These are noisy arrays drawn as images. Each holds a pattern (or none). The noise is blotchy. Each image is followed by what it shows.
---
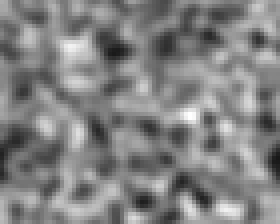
only noise
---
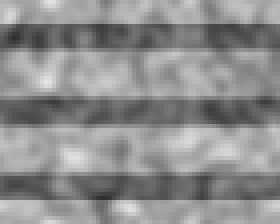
horizontal stripes
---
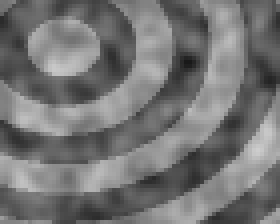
rings round one point
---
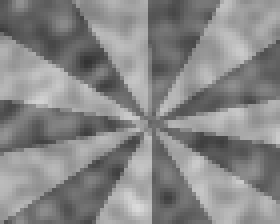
spokes from one point
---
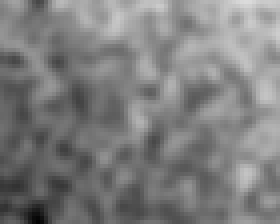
a smooth slope
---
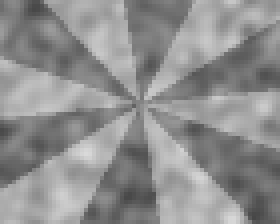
spokes from one point
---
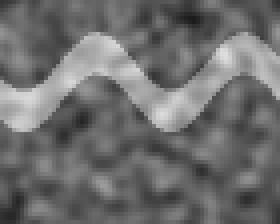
a wavy band
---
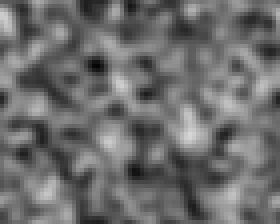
only noise
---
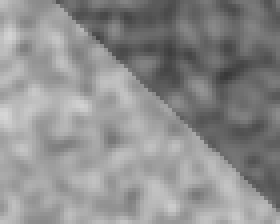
a sharp edge
